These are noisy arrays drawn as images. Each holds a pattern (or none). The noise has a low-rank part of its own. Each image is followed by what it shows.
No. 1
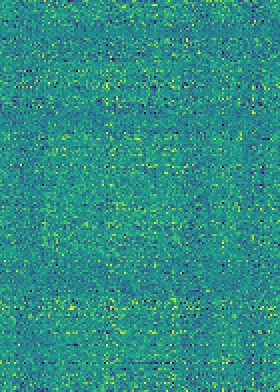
bands of rows crossing bands of columns
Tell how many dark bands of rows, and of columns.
3 and 3
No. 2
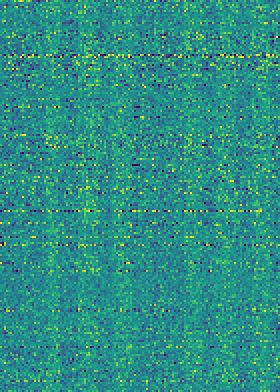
bands of columns
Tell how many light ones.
6
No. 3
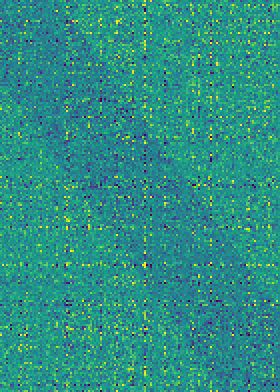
a diagonal band
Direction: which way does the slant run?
top left to bottom right
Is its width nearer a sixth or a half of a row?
a half
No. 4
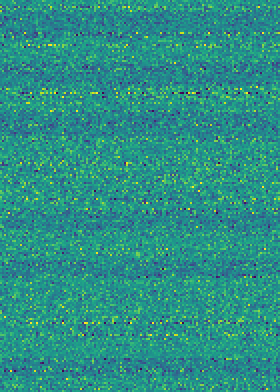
bands of rows
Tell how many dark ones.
6
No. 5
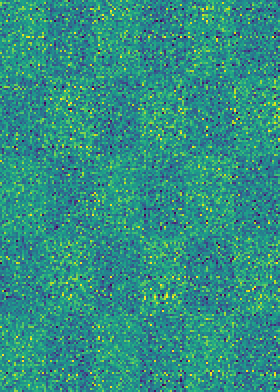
a checkerboard
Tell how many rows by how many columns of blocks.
5 by 6
